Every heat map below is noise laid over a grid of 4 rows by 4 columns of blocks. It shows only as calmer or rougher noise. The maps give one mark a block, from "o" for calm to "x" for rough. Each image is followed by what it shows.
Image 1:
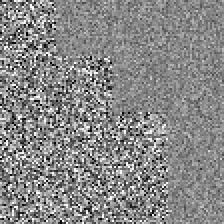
x o o o
x x o o
x x x o
x x x o
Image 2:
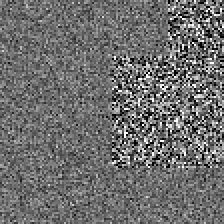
o o o x
o o x x
o o x x
o o o o
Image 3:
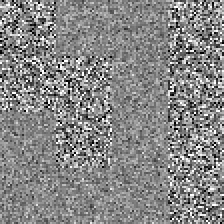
x o o x
x x o x
o x o x
o o o x
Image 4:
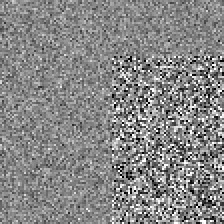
o o o o
o o x x
o o x x
o o x x
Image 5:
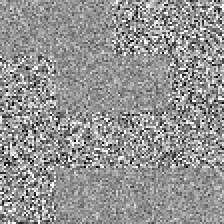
o o x x
x o o x
x x x x
x o o o
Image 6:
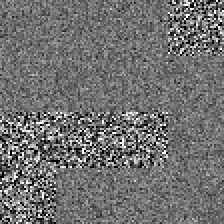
o o o x
o o o o
x x x o
x o o o
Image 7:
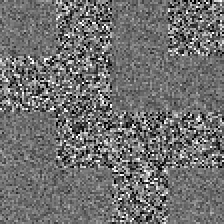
o x o x
x x o o
o x x x
o o x o
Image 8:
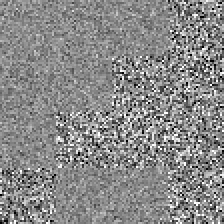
o o o x
o o x x
o x x x
x o o x
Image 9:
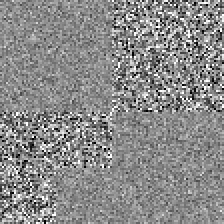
o o x x
o o x x
x x o o
x o o o
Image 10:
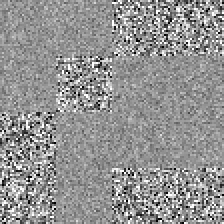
o o x x
o x o o
x o o o
x o x x
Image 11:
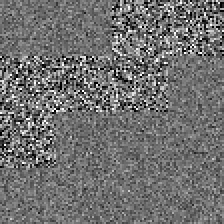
o o x x
x x x o
x o o o
o o o o
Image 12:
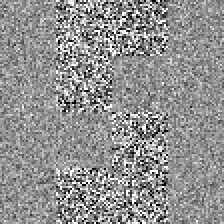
o x x o
o x o o
o o x o
o x x o
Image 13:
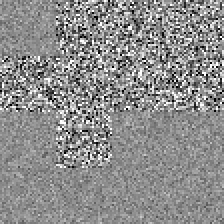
o x x x
x x x x
o x o o
o o o o
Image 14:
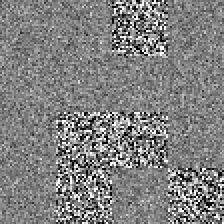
o o x o
o o o o
o x x o
o x o x
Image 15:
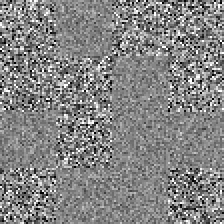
x o x x
x x o x
o x o o
x o o x
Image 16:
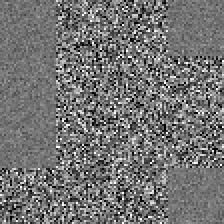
o x x o
o x x x
o x x x
x x x o
